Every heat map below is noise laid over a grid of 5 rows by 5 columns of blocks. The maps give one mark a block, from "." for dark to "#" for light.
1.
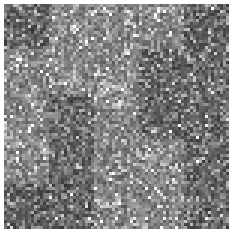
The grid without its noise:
. # # # .
# # # . .
# . # . .
# . # # .
. . # # .
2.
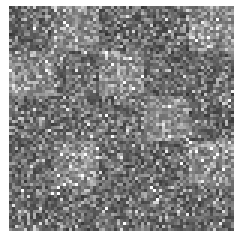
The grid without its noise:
. # . . #
# . # . .
. . . # .
. # . . #
. . . . .
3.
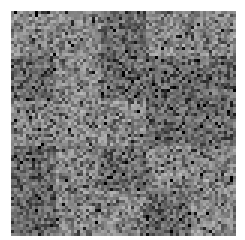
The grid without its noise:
# # . # #
. # . . .
# # # . .
. # . # #
. # # . #
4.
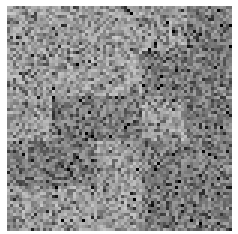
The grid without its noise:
# # # # .
# # # . .
# . . # .
. . # . .
# # # . .
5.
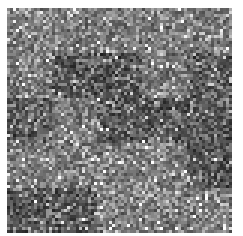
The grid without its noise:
# # # # #
# . . # .
. # . . .
# # # # .
. . # # #
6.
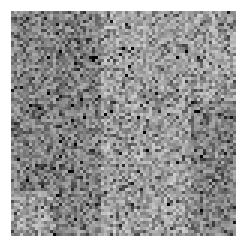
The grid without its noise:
. . # # #
. . # # #
. . # # .
. . # # .
# . # # .
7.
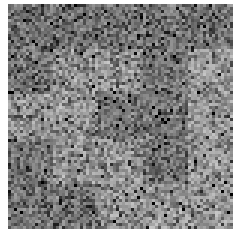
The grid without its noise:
. . . . .
. # # . #
# # . . #
. # # . #
. . # # #
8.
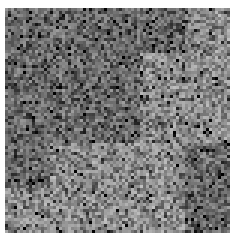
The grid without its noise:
. . . . #
. . . # #
. . . # #
. # # # .
# # # # .
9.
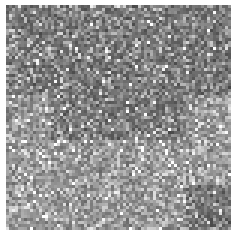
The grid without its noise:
. . . . .
. . . . .
# . . . #
# # # # #
# # # # .
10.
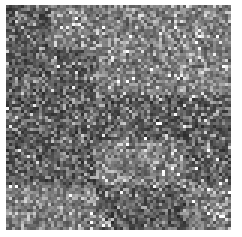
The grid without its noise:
. # # # #
. . # # #
. . . . .
. . # # .
# # . . #
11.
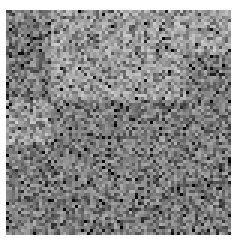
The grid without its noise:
. # # # #
. # # # .
# . . . .
. . . . .
. . . . .
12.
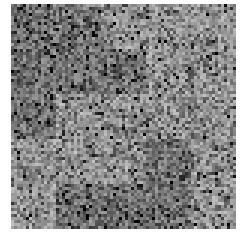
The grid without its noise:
. . # # #
. . . # #
. # # # #
# # # . #
# . . . #
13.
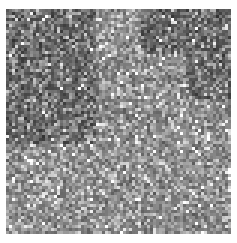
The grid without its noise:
. . # . .
. . # # .
. . # # #
# # # # #
# # # # #
